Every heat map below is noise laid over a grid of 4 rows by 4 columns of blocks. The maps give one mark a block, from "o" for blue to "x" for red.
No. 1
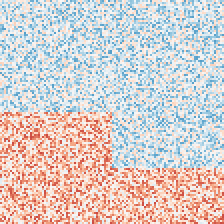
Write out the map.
o o o o
o o o o
x x o o
x x x x
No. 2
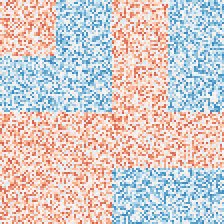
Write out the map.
x o x o
o o x o
x x x x
x x o o
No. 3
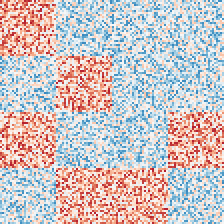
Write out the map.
x o o o
o x o o
x o o x
o x x o
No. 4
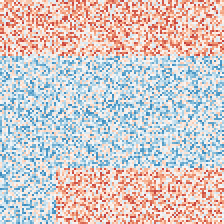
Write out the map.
x x x x
o o o o
o o o o
o x x x
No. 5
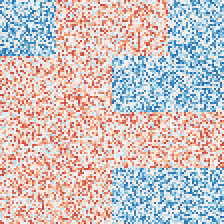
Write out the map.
o x x o
x x o o
x x x x
x x o o
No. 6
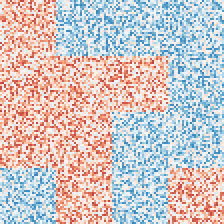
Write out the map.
x o o o
x x x o
x x o o
o x o x
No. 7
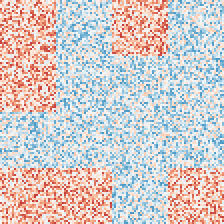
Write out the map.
x o x o
x o o o
o o o o
x x o x
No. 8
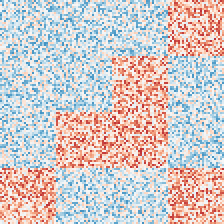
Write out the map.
o o o x
o o x o
o x x o
x o o x
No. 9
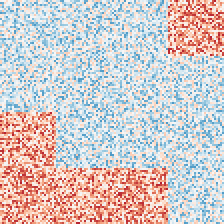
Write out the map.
o o o x
o o o o
x o o o
x x x o
